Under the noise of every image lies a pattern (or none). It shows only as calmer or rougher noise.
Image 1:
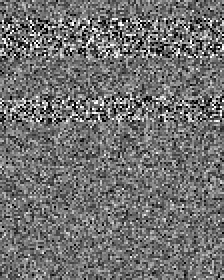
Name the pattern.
bands of rows
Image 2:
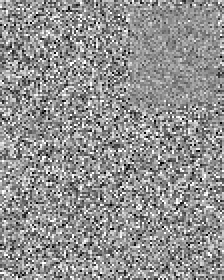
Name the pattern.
one block
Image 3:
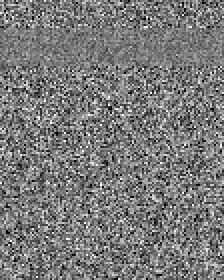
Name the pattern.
one band of rows
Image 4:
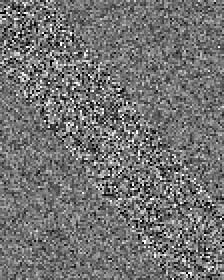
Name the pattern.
a diagonal band
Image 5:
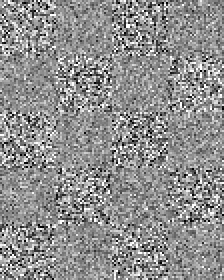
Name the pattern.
a checkerboard
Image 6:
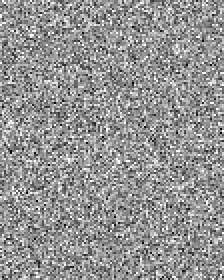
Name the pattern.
only noise
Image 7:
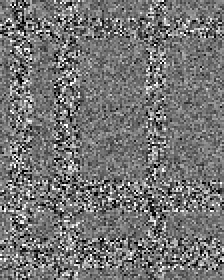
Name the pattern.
bands of rows crossing bands of columns
